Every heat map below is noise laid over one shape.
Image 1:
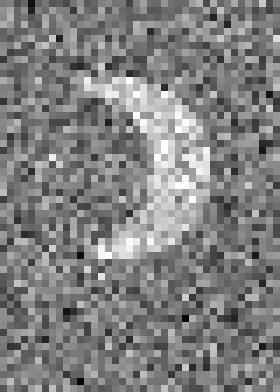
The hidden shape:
crescent
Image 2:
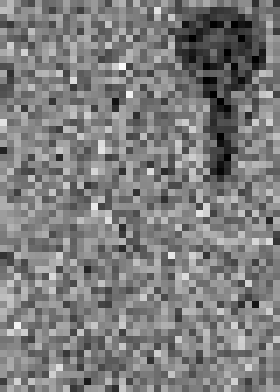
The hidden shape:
lollipop
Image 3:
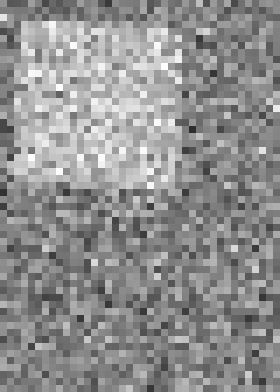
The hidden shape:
square
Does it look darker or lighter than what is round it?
lighter
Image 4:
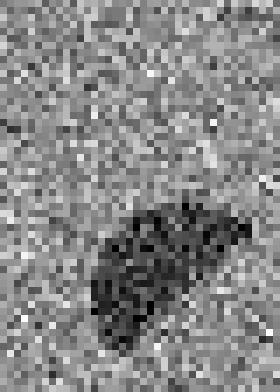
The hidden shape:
half disc
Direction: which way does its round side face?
up and left
